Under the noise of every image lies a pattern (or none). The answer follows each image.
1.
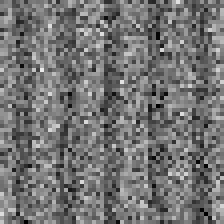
vertical stripes
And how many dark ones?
5
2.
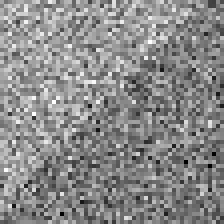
a sharp edge
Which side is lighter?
top left
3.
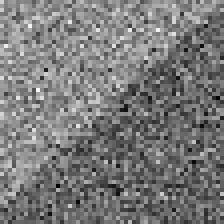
a sharp edge
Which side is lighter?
top left
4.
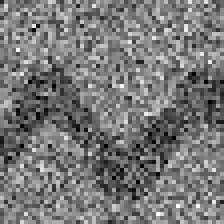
a wavy band
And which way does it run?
left to right
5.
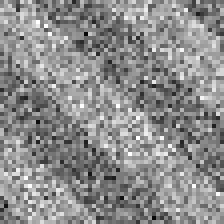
diagonal stripes
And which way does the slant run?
top left to bottom right
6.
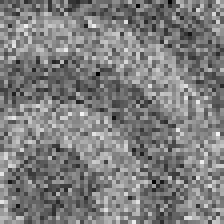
rings round one point
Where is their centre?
bottom left
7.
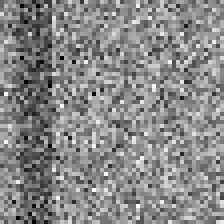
one vertical stripe
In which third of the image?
left
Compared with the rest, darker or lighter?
darker
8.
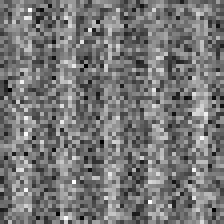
vertical stripes
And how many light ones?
5
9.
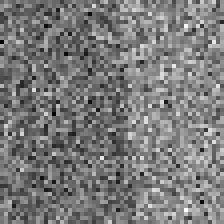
a sharp edge
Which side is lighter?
right
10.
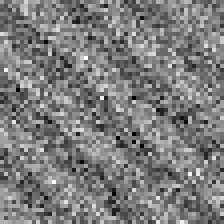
diagonal stripes
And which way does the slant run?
top left to bottom right
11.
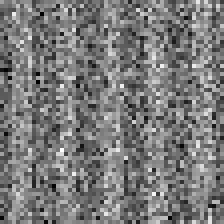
vertical stripes
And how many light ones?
5
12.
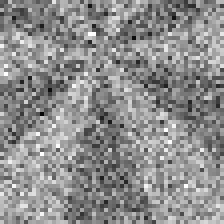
spokes from one point
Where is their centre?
top middle
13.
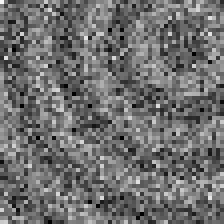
rings round one point
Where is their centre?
top right
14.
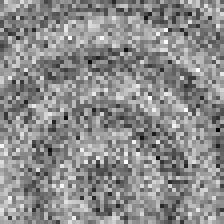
rings round one point
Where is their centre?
bottom middle
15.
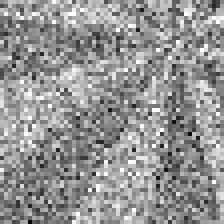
spokes from one point
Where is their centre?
top right
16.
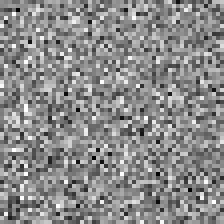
only noise
